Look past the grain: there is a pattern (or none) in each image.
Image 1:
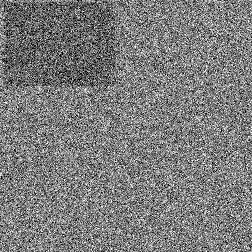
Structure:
one block
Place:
top left
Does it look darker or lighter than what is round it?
darker
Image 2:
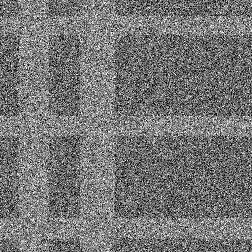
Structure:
bands of rows crossing bands of columns
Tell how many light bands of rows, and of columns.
3 and 2
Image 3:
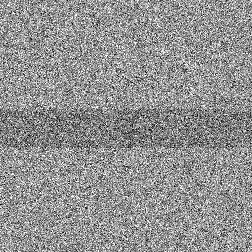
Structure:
one band of rows
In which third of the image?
middle
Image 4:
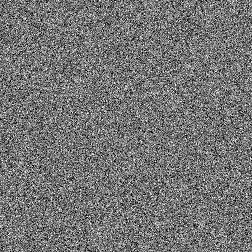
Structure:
only noise
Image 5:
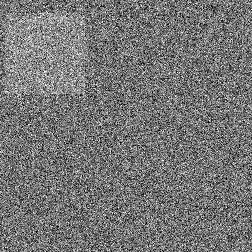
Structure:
one block
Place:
top left
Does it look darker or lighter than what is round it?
lighter
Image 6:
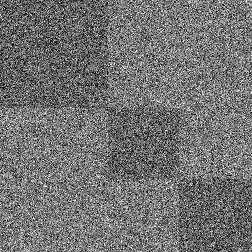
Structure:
blocks along the diagonal
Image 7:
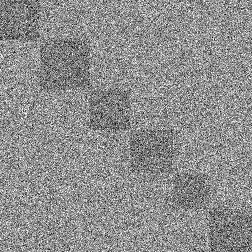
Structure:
blocks along the diagonal
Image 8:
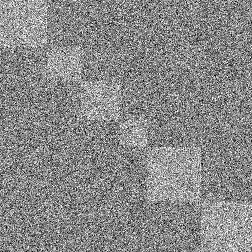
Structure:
blocks along the diagonal
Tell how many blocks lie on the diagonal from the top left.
6
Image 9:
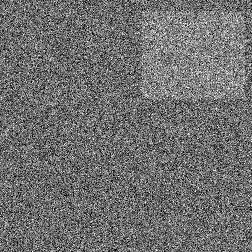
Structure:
one block
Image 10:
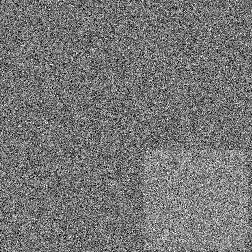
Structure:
one block
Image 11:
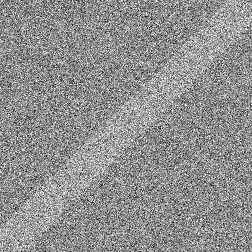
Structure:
a diagonal band
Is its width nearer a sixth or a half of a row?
a sixth
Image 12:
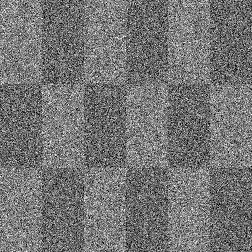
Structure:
a checkerboard
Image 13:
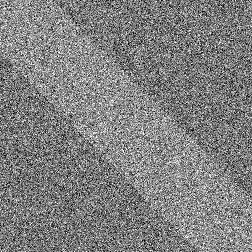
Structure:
a diagonal band
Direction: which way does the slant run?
top left to bottom right
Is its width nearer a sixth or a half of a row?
a half
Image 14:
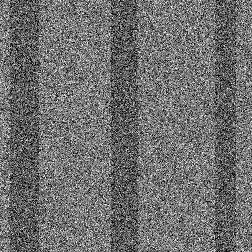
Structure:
bands of columns
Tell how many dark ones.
3
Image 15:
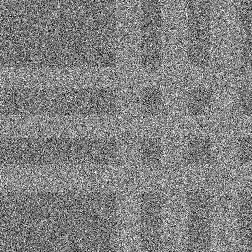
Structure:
bands of rows crossing bands of columns
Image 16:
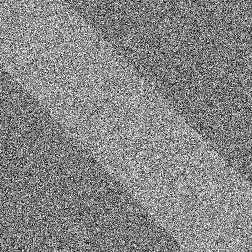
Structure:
a diagonal band
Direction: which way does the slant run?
top left to bottom right
